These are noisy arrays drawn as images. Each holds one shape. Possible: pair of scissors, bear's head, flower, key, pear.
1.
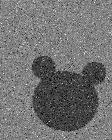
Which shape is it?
bear's head
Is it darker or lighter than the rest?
darker
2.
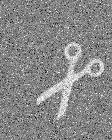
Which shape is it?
pair of scissors
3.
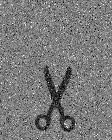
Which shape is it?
pair of scissors
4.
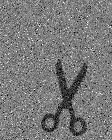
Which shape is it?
pair of scissors
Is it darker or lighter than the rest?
darker
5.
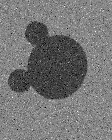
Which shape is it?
bear's head
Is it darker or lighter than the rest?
darker
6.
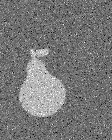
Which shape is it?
pear
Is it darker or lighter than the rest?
lighter
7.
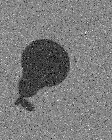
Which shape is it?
pear
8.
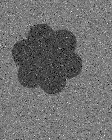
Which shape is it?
flower
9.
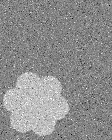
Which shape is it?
flower
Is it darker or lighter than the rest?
lighter
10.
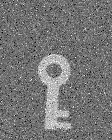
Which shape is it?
key
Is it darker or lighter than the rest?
lighter
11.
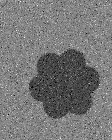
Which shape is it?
flower
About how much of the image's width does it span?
two thirds
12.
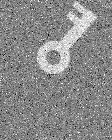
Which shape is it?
key
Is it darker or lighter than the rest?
lighter
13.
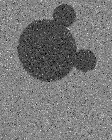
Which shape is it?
bear's head
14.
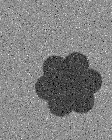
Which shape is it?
flower
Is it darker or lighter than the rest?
darker
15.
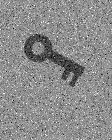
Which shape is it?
key
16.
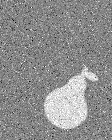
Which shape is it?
pear
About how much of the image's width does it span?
half
